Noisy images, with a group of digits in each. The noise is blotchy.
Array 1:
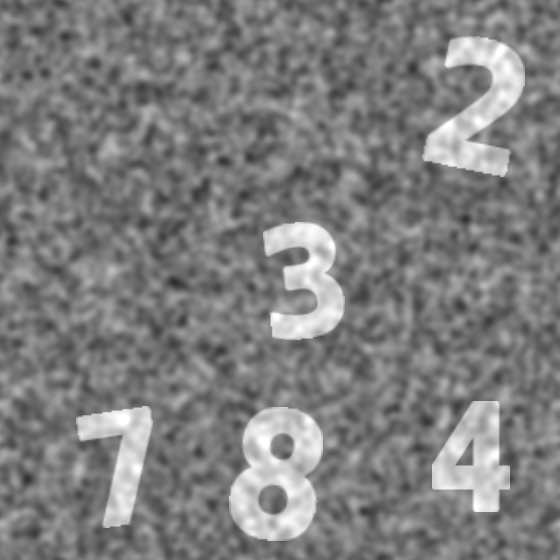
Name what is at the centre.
3
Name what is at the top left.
nothing
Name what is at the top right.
2
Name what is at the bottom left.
7
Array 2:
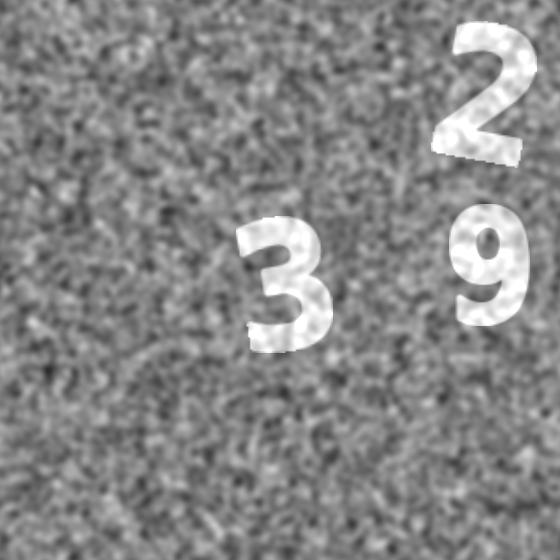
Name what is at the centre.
3
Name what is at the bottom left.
nothing
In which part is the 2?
top right
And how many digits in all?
3
